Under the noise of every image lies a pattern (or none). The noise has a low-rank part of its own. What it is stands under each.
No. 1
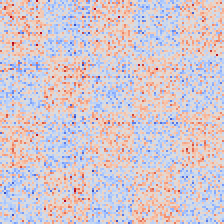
a checkerboard
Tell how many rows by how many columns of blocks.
4 by 5
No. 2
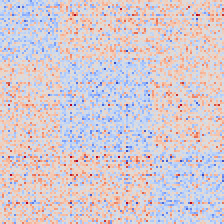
blocks along the diagonal
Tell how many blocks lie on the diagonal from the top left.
3
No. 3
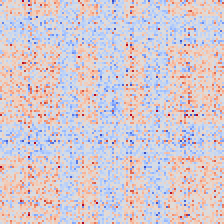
bands of rows crossing bands of columns
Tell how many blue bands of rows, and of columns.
2 and 3
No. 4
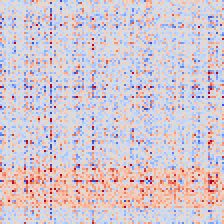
one band of rows
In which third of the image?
bottom
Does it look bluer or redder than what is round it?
redder
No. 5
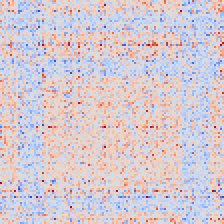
bands of rows crossing bands of columns
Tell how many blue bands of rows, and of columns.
3 and 2
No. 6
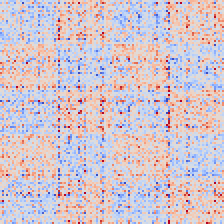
a checkerboard
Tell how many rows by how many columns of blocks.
5 by 4
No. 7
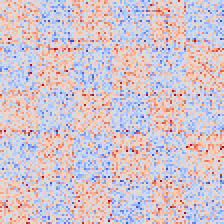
a checkerboard
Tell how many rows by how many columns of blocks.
5 by 6
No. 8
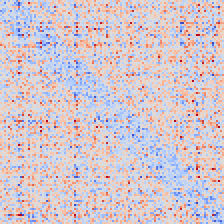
a diagonal band
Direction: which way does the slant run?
top left to bottom right
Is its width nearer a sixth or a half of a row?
a sixth
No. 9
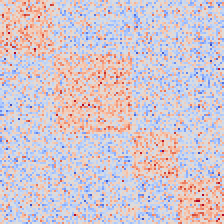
blocks along the diagonal
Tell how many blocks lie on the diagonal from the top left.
4
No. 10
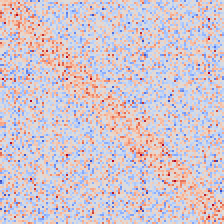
a diagonal band
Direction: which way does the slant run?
top left to bottom right
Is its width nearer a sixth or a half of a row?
a sixth
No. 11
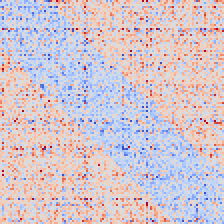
a diagonal band
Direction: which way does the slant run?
top left to bottom right
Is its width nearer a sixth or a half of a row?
a half
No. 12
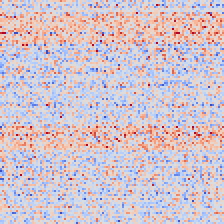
bands of rows
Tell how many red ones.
2
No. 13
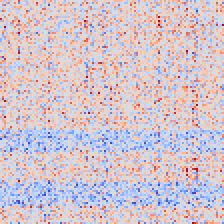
bands of rows
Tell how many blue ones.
2
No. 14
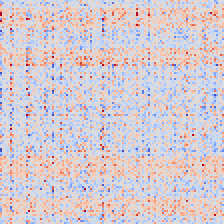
bands of rows
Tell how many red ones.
4
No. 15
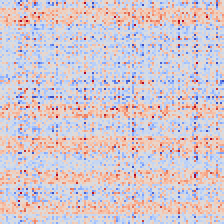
bands of rows
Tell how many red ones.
5
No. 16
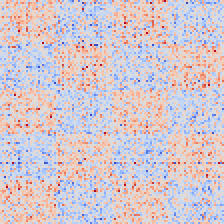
a checkerboard
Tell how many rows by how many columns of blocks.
5 by 4
